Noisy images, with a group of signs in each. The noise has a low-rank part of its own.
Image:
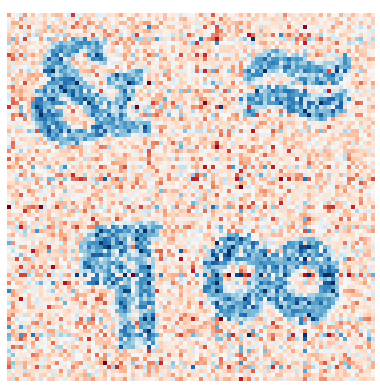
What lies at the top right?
approximately sign
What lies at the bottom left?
pilcrow
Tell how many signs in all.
4
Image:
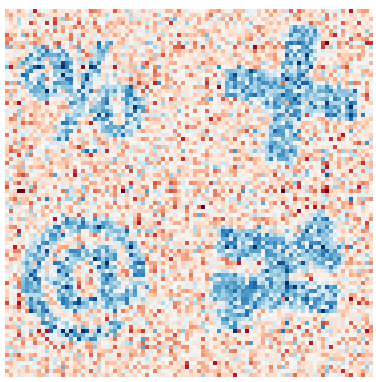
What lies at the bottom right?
not-equal sign
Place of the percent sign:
top left
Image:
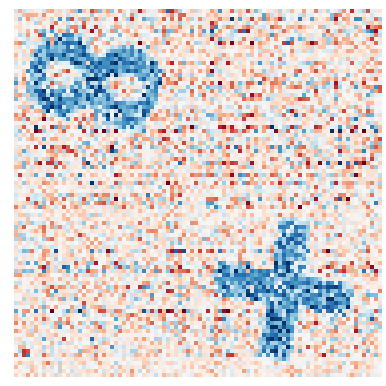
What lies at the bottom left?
nothing
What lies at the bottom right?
plus sign
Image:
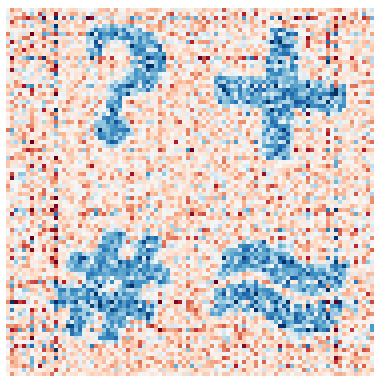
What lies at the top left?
question mark
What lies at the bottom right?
approximately sign
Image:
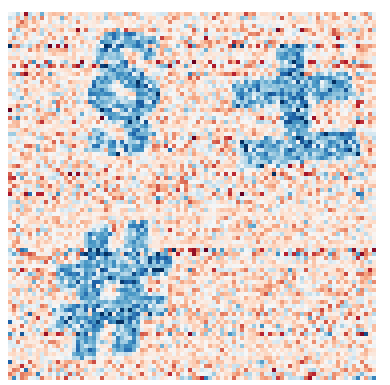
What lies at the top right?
plus-minus sign
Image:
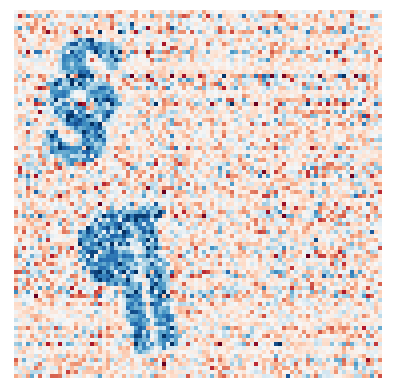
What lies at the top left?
section sign
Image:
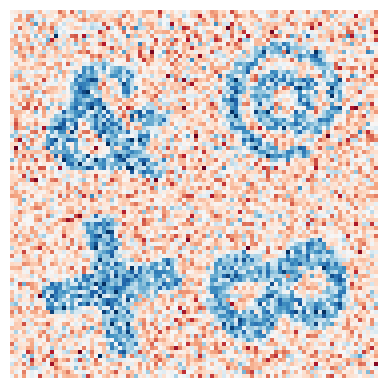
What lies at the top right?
at sign
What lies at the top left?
ampersand
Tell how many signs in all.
4
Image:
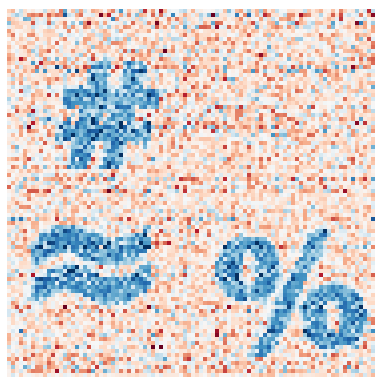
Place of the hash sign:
top left
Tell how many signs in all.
3
